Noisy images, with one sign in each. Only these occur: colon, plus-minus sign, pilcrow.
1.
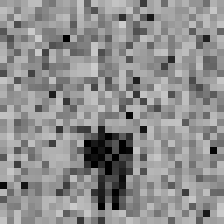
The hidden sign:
pilcrow
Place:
bottom middle
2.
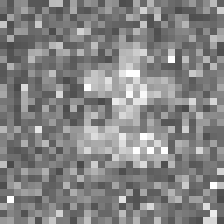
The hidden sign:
plus-minus sign
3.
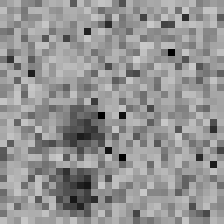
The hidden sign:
colon
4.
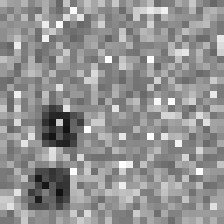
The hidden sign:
colon
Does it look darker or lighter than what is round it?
darker
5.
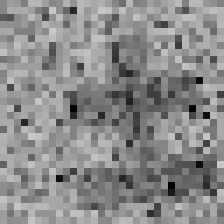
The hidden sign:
plus-minus sign
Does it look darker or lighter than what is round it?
darker
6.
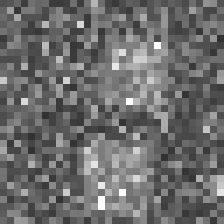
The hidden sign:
colon
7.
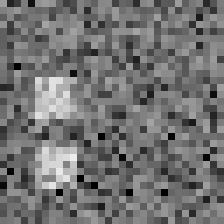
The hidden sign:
colon
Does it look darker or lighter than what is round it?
lighter
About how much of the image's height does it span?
half
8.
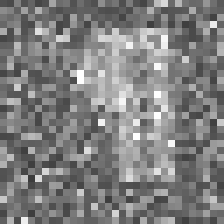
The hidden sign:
pilcrow
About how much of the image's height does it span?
two thirds
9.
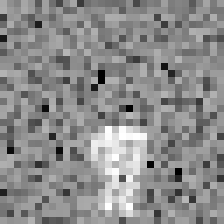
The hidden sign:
pilcrow
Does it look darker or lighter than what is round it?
lighter
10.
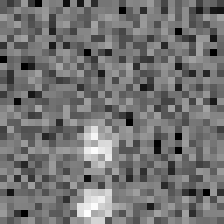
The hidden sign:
colon
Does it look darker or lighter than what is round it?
lighter
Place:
bottom middle
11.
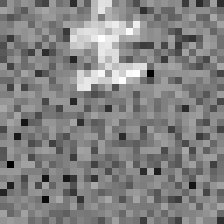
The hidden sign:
plus-minus sign
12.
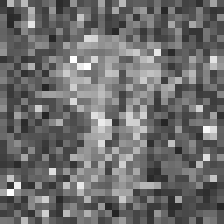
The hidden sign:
pilcrow
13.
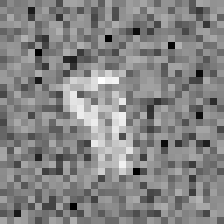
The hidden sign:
pilcrow
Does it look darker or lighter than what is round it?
lighter
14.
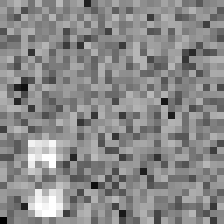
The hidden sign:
colon
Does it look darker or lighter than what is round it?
lighter
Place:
bottom left
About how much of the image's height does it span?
a third
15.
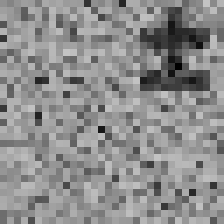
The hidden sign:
plus-minus sign
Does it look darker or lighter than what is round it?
darker
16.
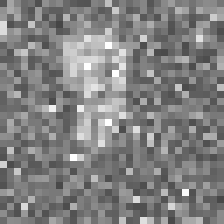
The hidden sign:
pilcrow
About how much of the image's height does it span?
half
